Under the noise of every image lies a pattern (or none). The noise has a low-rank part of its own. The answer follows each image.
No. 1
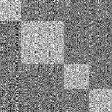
blocks along the diagonal
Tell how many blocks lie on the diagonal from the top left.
4
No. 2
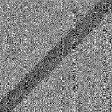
a diagonal band
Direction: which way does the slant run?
bottom left to top right
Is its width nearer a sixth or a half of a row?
a sixth
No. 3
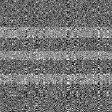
bands of rows
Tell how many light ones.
3
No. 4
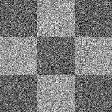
a checkerboard
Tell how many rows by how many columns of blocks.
3 by 3
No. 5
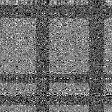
bands of rows crossing bands of columns
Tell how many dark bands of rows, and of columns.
3 and 2
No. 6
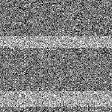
bands of rows
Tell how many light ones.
2
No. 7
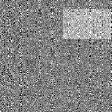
one block
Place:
top right
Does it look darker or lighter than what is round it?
lighter
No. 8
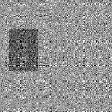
one block
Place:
middle left
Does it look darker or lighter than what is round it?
darker
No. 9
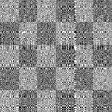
a checkerboard
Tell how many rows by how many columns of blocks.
5 by 6
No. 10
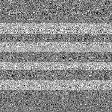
bands of rows
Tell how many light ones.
4
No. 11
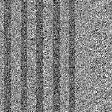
bands of columns
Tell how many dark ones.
5
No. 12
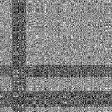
bands of rows crossing bands of columns
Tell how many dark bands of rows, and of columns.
2 and 1
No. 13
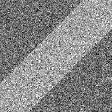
a diagonal band
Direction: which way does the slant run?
bottom left to top right
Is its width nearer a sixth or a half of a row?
a half
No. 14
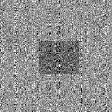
one block
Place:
centre
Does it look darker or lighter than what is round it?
darker
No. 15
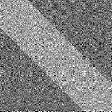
a diagonal band
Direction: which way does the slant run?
top left to bottom right
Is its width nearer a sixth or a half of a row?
a half
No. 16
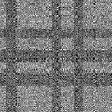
bands of rows crossing bands of columns
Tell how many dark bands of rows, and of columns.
3 and 3
